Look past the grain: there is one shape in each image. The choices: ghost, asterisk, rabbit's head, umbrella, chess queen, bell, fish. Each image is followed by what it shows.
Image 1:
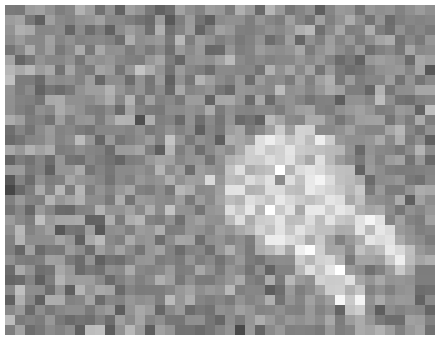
rabbit's head
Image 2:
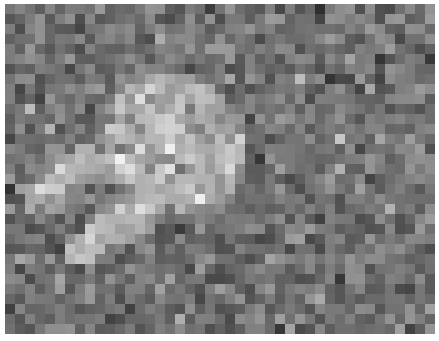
rabbit's head
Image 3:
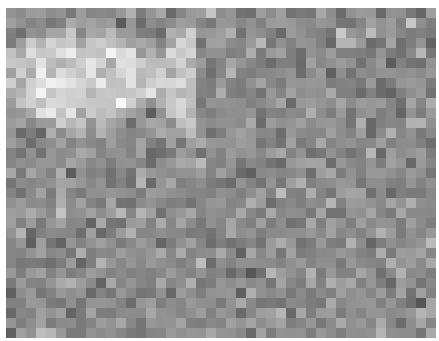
fish
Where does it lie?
top left
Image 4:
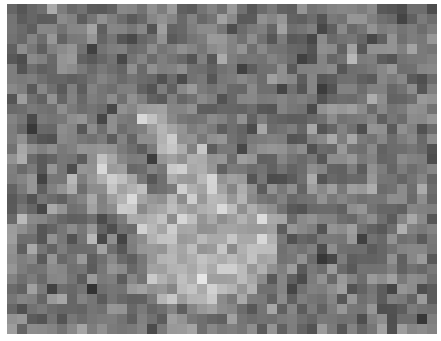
rabbit's head
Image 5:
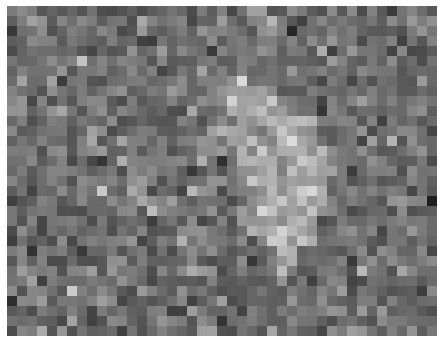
umbrella
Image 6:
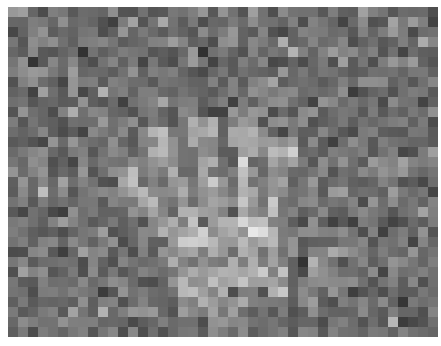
chess queen
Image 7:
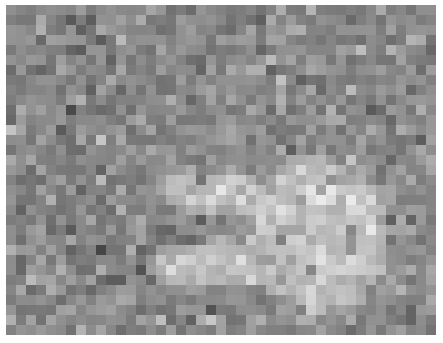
rabbit's head
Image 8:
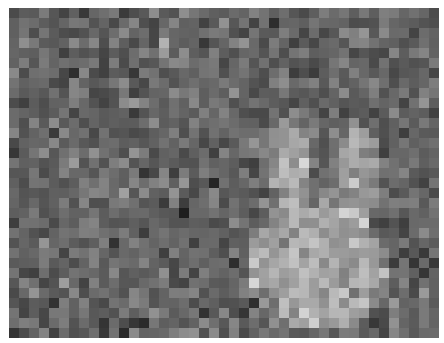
rabbit's head
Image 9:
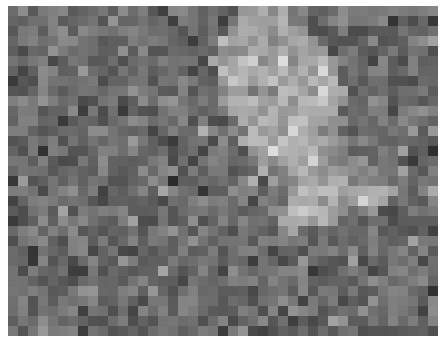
fish
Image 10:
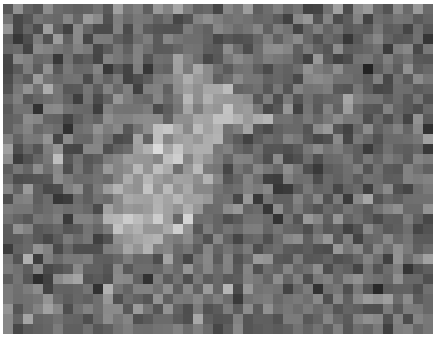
fish
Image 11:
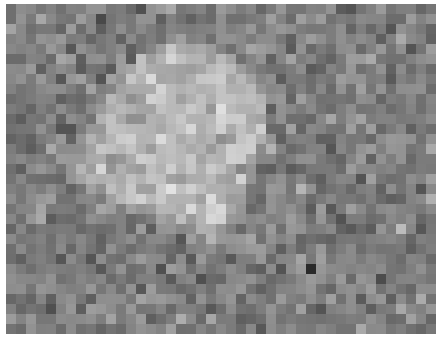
ghost
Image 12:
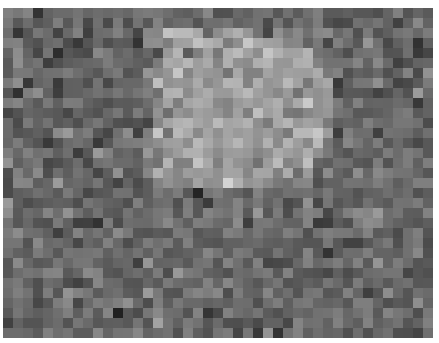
ghost
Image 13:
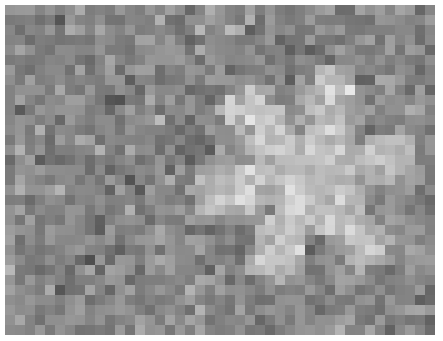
asterisk
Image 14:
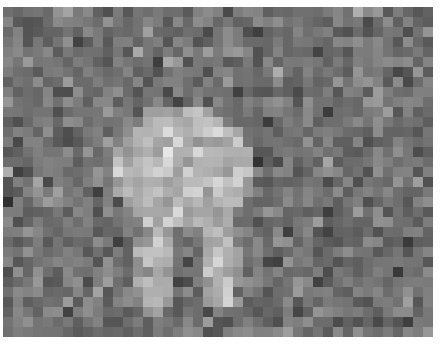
rabbit's head
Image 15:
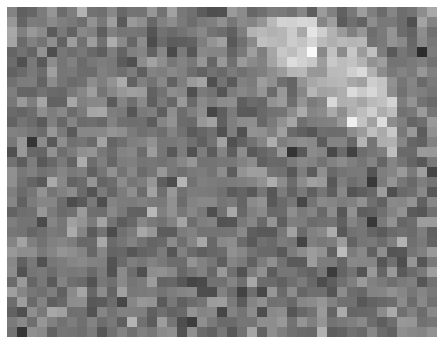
umbrella
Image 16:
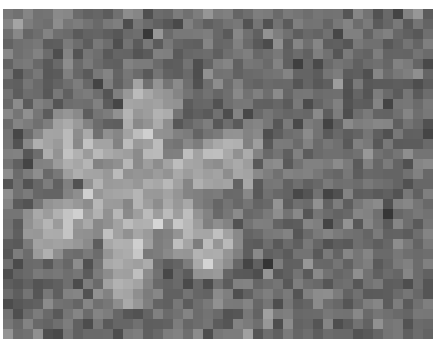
asterisk
